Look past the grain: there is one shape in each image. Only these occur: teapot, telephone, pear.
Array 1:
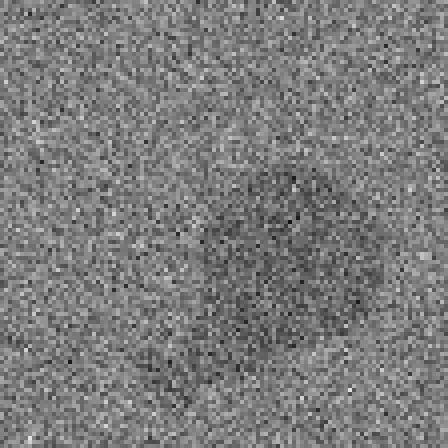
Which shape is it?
pear
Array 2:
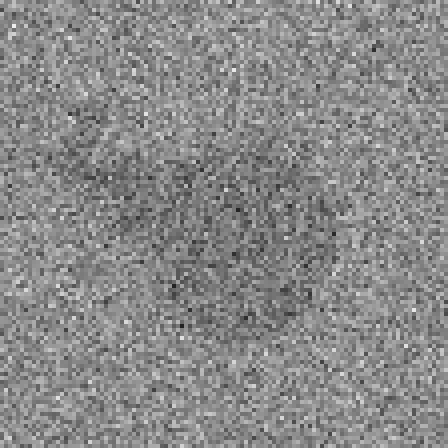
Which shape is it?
pear
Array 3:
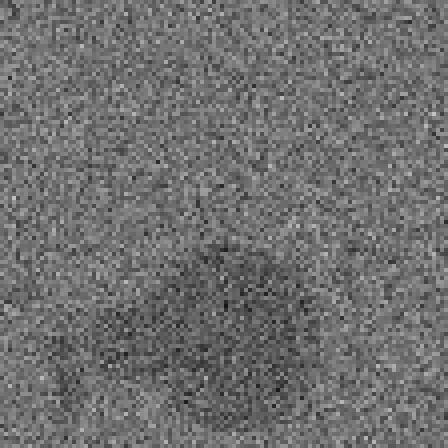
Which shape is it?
pear
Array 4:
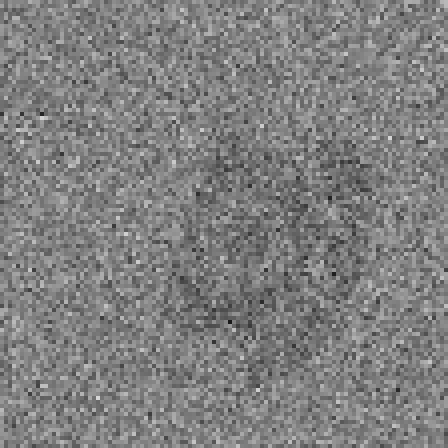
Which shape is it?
telephone
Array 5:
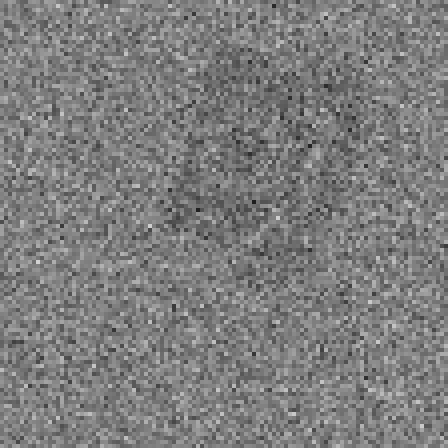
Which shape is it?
telephone
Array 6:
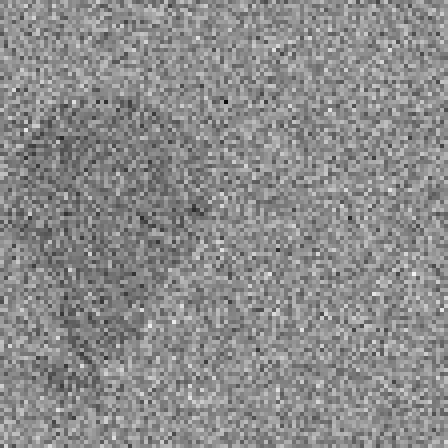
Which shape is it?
pear
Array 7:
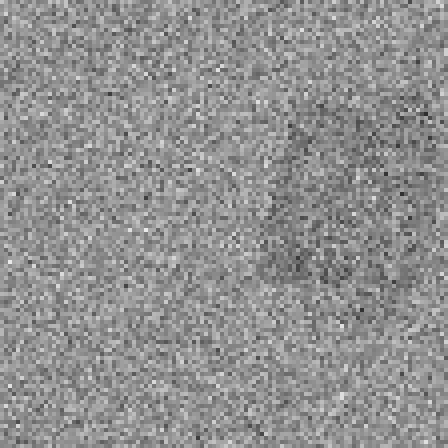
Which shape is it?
telephone
